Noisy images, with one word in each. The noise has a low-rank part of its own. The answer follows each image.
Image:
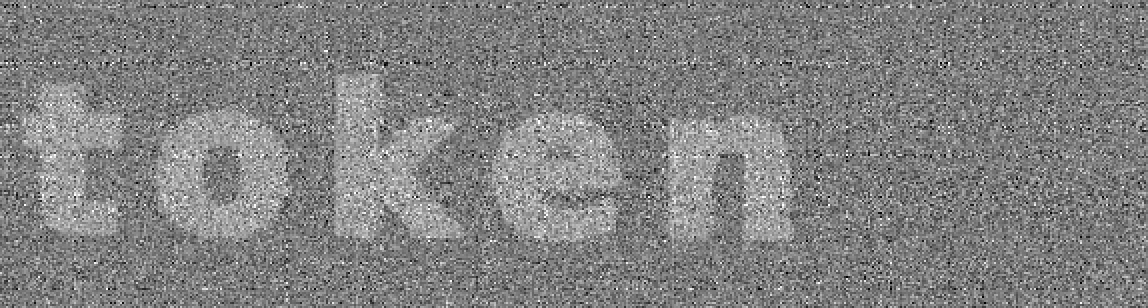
token
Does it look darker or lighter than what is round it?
lighter
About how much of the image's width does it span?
two thirds
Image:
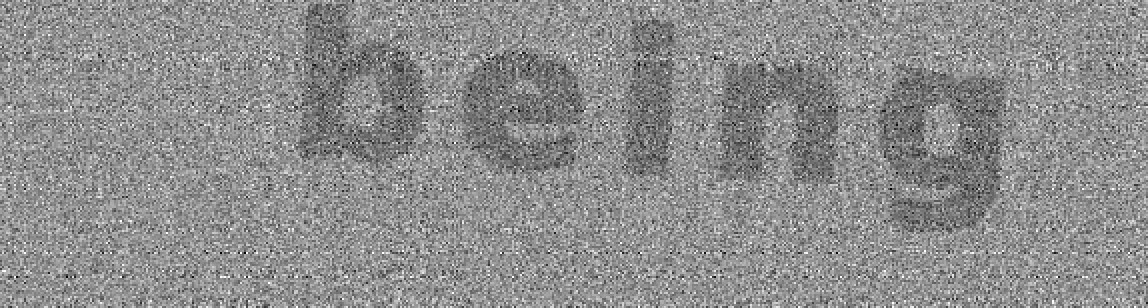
being
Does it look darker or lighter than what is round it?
darker
